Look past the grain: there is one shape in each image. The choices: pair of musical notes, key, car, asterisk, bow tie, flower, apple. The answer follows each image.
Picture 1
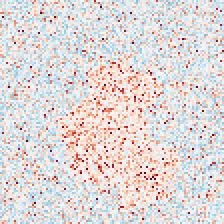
car
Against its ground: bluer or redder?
redder
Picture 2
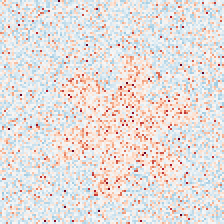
asterisk
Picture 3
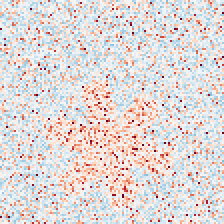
asterisk
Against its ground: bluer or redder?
redder
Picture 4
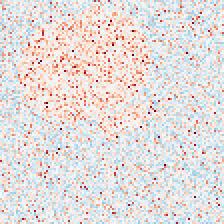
apple
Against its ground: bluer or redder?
redder
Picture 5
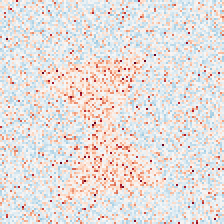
bow tie
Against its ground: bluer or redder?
redder
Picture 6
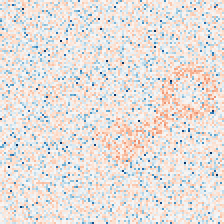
key
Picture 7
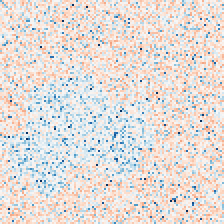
car
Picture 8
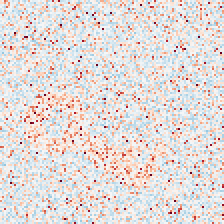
key
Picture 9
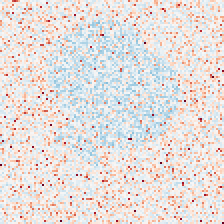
apple
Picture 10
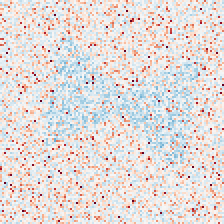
bow tie
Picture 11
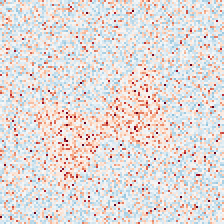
bow tie
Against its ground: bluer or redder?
redder
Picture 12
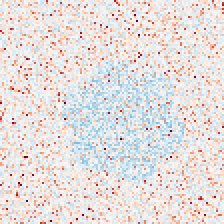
flower
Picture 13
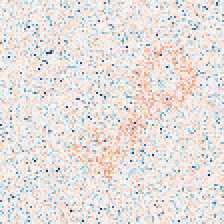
key
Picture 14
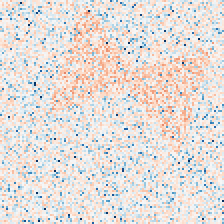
bow tie
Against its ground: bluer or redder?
redder
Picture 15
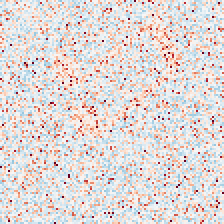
pair of musical notes
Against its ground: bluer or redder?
redder
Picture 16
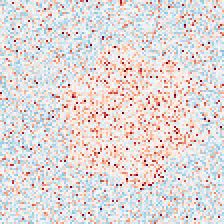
flower
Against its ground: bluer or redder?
redder
